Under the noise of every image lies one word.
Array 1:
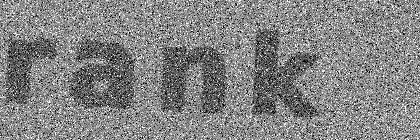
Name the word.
rank
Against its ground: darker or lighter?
darker
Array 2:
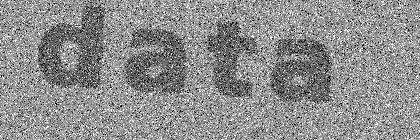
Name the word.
data
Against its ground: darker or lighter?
darker
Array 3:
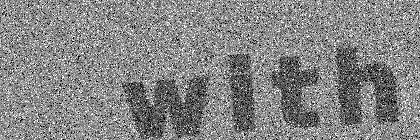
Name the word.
with
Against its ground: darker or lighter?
darker
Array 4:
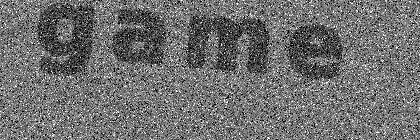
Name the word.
game
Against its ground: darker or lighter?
darker
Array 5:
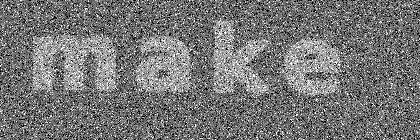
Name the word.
make
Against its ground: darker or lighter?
lighter
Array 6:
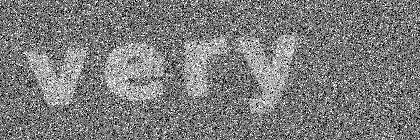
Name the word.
very
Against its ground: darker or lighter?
lighter
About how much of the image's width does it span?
two thirds
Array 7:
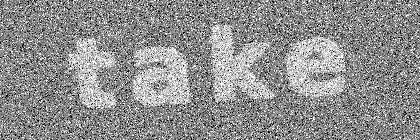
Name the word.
take
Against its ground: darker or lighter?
lighter
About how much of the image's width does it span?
two thirds
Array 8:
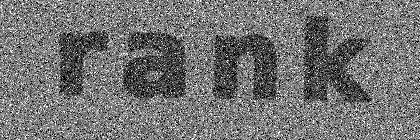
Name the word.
rank
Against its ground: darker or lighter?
darker
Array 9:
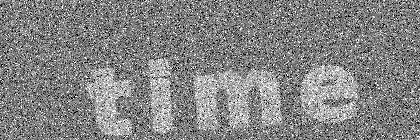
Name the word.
time
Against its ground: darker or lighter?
lighter
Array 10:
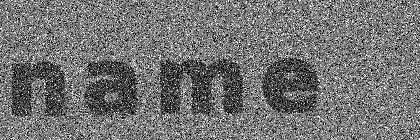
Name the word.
name
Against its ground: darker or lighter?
darker
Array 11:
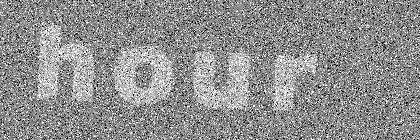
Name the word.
hour
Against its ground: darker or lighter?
lighter
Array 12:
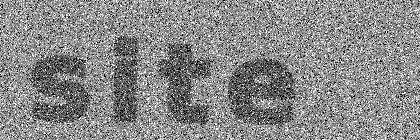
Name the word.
site
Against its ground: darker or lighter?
darker
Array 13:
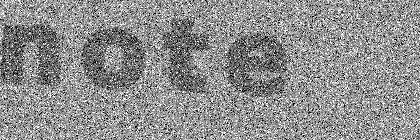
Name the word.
note
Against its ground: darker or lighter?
darker
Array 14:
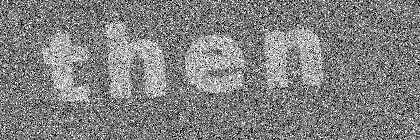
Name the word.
then
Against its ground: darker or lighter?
lighter
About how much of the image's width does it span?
two thirds
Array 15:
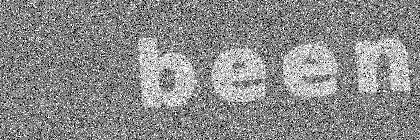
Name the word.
been
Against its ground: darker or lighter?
lighter
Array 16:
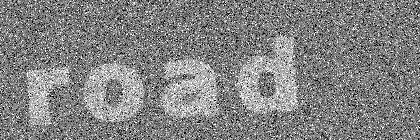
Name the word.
road
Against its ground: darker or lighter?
lighter
